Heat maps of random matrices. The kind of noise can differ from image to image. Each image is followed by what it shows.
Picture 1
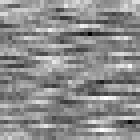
streaked along the rows
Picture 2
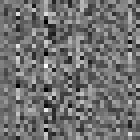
columns of uneven size
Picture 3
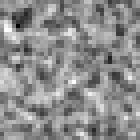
blotchy
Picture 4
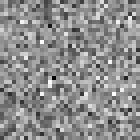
independent entries
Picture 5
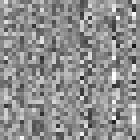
columns of uneven size
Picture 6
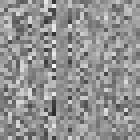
columns of uneven size
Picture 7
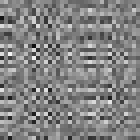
low rank plus noise
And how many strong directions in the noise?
one
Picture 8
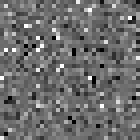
heavy tails
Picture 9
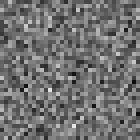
independent entries
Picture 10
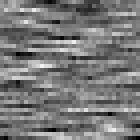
streaked along the rows
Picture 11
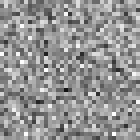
independent entries
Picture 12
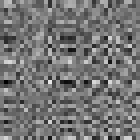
low rank plus noise
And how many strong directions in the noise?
one
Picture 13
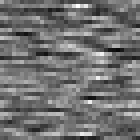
streaked along the rows
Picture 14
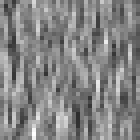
streaked along the columns
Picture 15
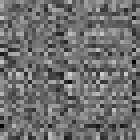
low rank plus noise
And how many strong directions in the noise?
two
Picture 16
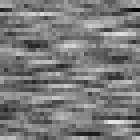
streaked along the rows
